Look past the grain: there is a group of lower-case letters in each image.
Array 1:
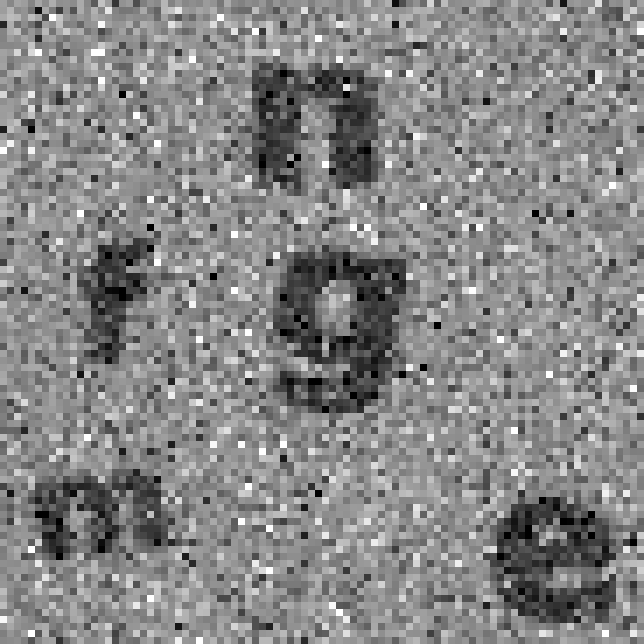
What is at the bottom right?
e
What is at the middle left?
f
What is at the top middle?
n
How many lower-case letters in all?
5
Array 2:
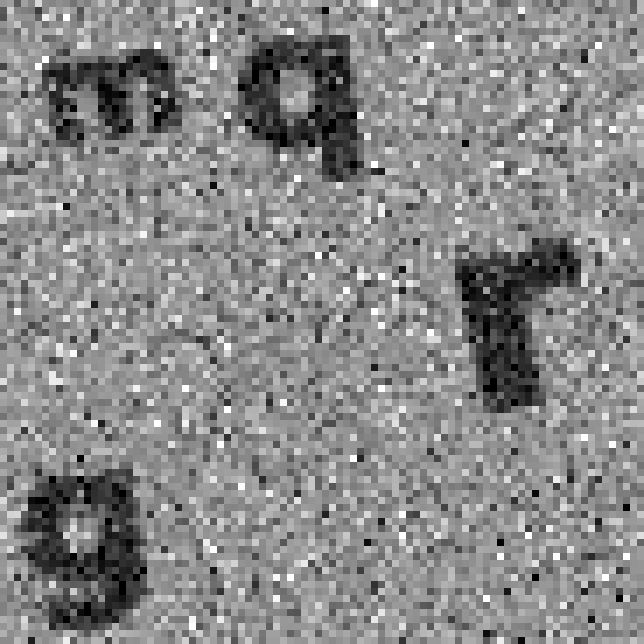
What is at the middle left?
nothing
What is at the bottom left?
g
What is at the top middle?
q
